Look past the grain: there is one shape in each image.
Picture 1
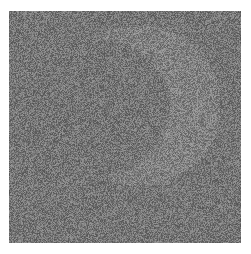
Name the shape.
crescent
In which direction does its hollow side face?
left
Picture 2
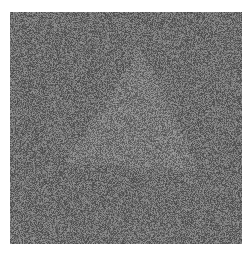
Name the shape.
triangle
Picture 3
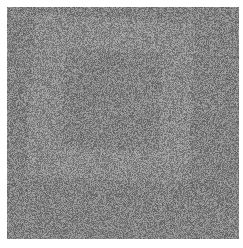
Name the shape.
square frame
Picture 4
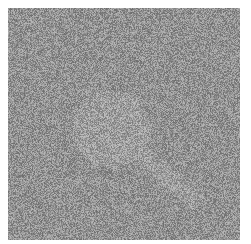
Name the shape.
lollipop
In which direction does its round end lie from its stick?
up and left
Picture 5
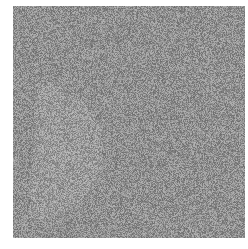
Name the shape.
half disc
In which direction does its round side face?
right
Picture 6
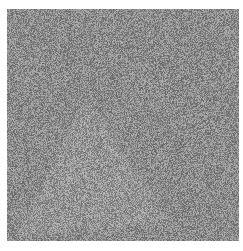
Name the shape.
triangle
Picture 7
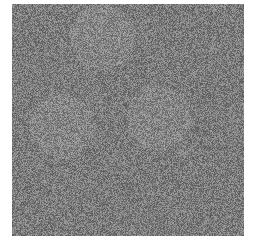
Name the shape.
three dots
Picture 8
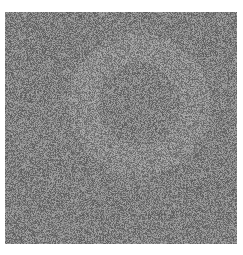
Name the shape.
ring
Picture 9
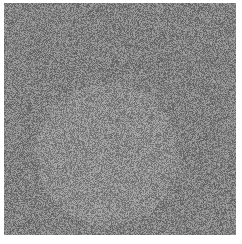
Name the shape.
disc
